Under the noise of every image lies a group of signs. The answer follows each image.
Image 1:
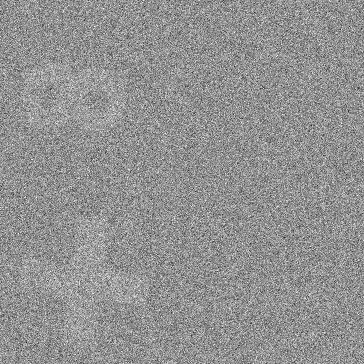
top left: light infinity sign; bottom left: light plus sign
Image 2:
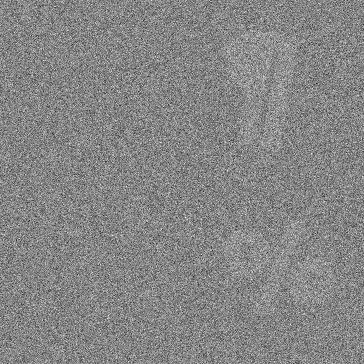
top right: light pilcrow; bottom right: light percent sign
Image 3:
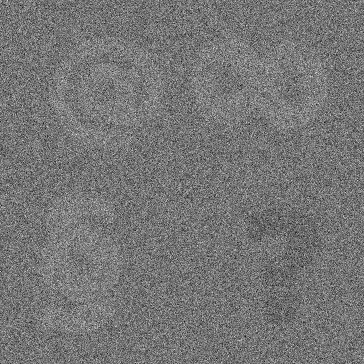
top left: light at sign; top right: light infinity sign; bottom left: light section sign; bottom right: dark question mark
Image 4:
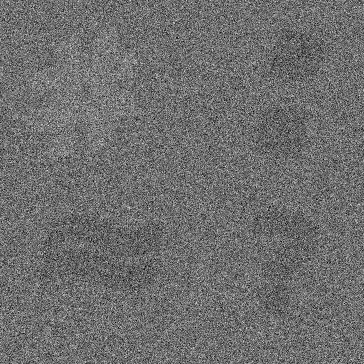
top left: light hash sign; top right: dark colon; bottom left: dark approximately sign; bottom right: dark question mark
